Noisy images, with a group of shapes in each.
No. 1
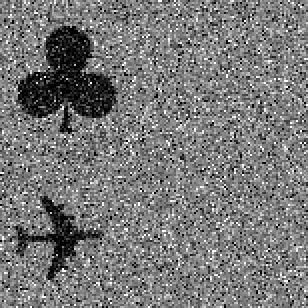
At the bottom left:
airplane
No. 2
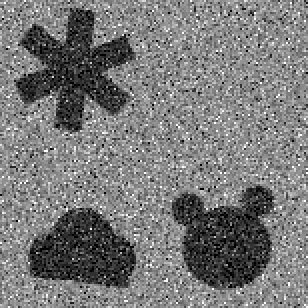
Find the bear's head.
bottom right
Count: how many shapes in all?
3
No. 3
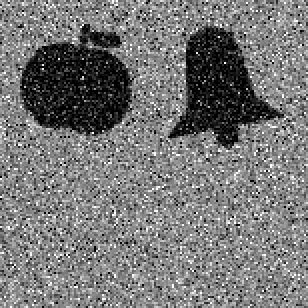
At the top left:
apple
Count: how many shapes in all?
2
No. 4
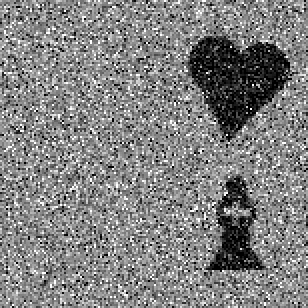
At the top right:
heart
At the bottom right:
chess bishop
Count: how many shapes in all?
2
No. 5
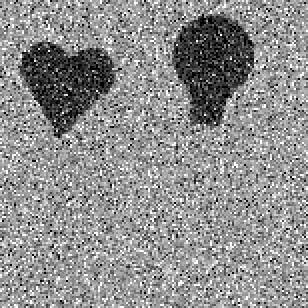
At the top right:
light bulb
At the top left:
heart
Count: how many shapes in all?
2
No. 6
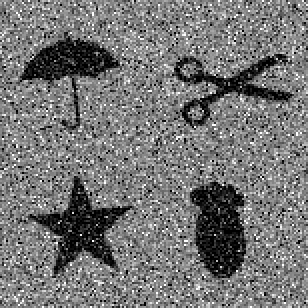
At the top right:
pair of scissors
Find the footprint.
bottom right
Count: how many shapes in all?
4
